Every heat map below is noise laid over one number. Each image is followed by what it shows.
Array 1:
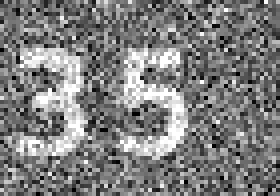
35
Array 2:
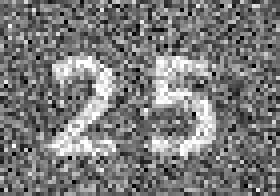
25
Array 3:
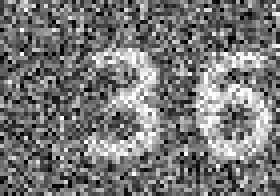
36
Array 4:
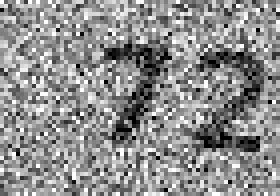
72
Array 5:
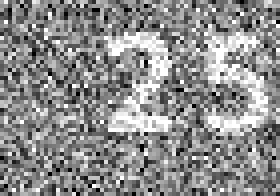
25
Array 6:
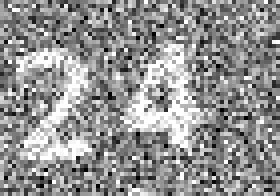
24
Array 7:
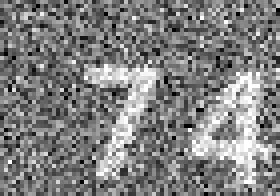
74
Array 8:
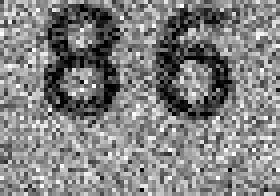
86
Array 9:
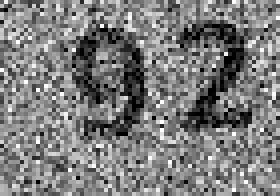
92
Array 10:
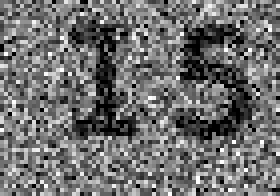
15
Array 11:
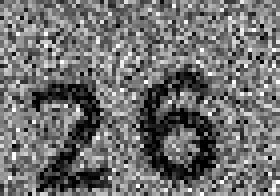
26
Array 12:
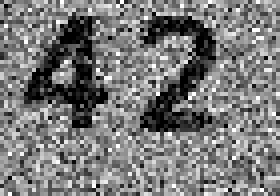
42
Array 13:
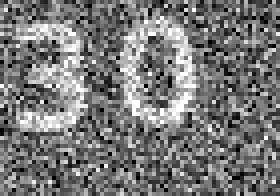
30
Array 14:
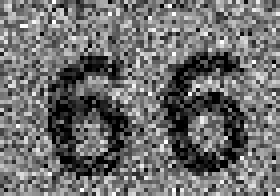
66
